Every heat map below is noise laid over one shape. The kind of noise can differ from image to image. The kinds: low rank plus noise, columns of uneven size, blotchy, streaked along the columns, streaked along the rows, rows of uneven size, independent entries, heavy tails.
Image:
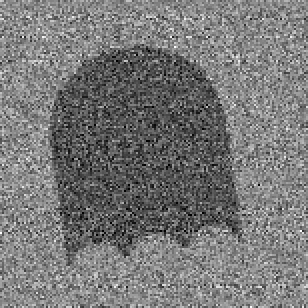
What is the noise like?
rows of uneven size
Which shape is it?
ghost
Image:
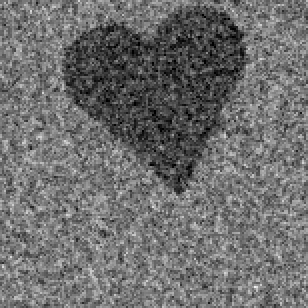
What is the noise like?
blotchy
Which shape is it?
heart
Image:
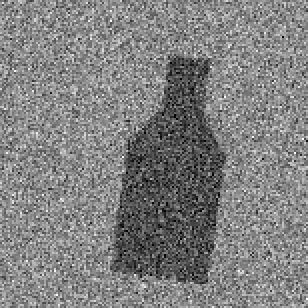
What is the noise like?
independent entries
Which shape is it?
bottle
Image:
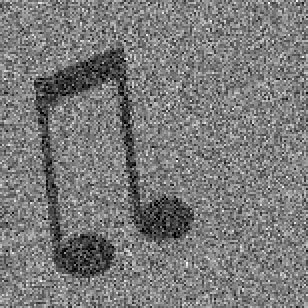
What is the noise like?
low rank plus noise
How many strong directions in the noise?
one
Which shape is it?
pair of musical notes
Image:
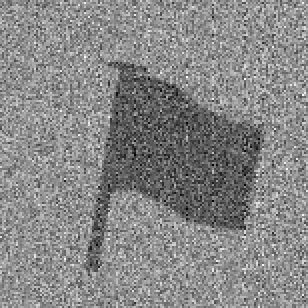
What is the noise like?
columns of uneven size
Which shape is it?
flag
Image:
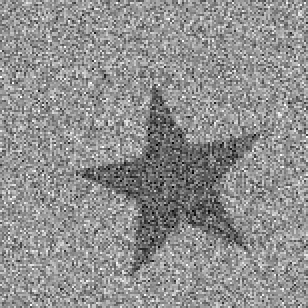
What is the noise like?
low rank plus noise
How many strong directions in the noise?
three or four
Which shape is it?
star
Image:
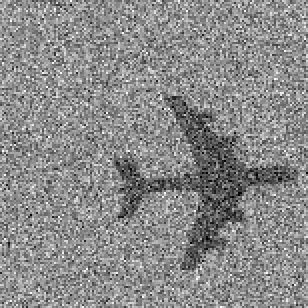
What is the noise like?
independent entries
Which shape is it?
airplane
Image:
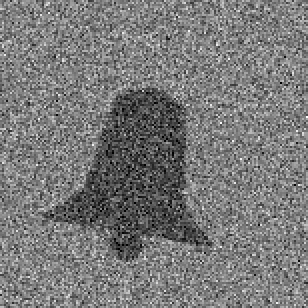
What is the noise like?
independent entries
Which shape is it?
bell
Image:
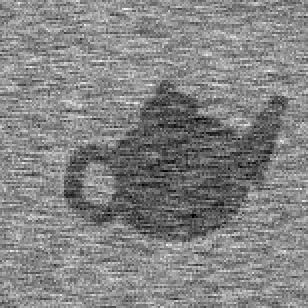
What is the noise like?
streaked along the rows
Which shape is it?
teapot
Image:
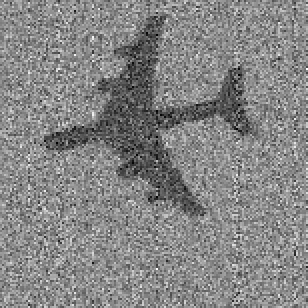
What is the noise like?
columns of uneven size
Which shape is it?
airplane
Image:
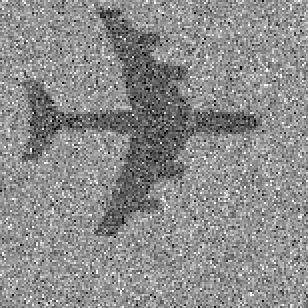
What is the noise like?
heavy tails
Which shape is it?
airplane
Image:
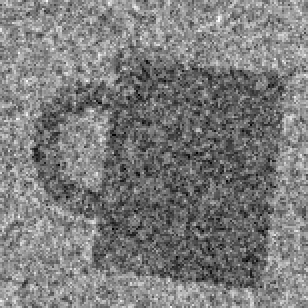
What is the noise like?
blotchy
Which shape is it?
cup
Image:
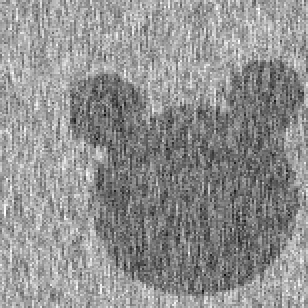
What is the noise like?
streaked along the columns
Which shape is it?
bear's head
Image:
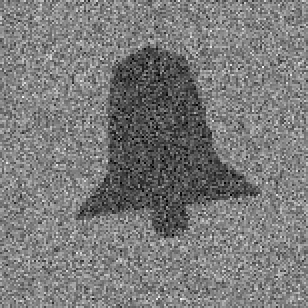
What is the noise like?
low rank plus noise
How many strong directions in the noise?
five to eight
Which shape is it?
bell
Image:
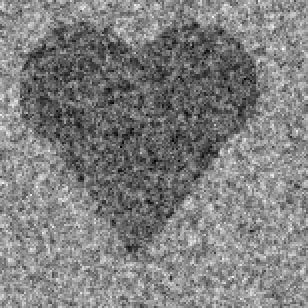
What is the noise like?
blotchy
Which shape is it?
heart
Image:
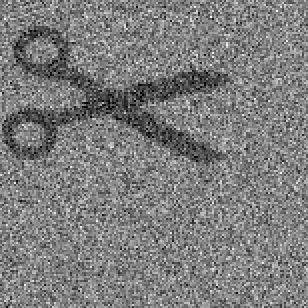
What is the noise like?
low rank plus noise
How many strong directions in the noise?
three or four
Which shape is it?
pair of scissors
